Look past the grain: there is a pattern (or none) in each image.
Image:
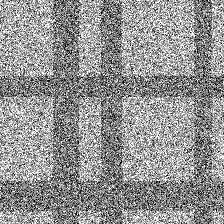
bands of rows crossing bands of columns
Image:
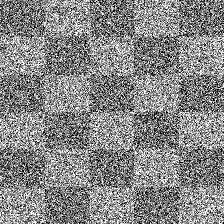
a checkerboard
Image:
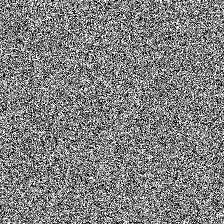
only noise
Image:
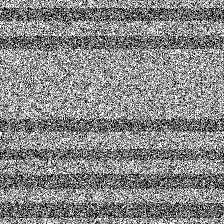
bands of rows
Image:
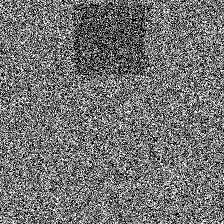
one block
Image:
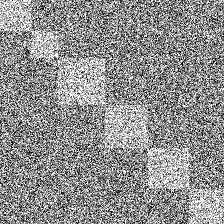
blocks along the diagonal
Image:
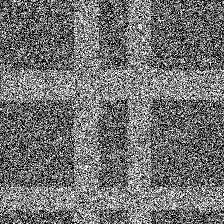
bands of rows crossing bands of columns
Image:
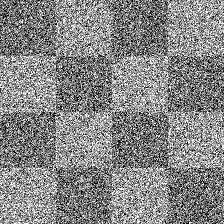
a checkerboard
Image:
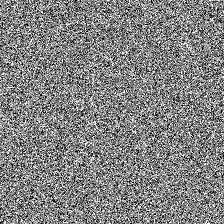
only noise
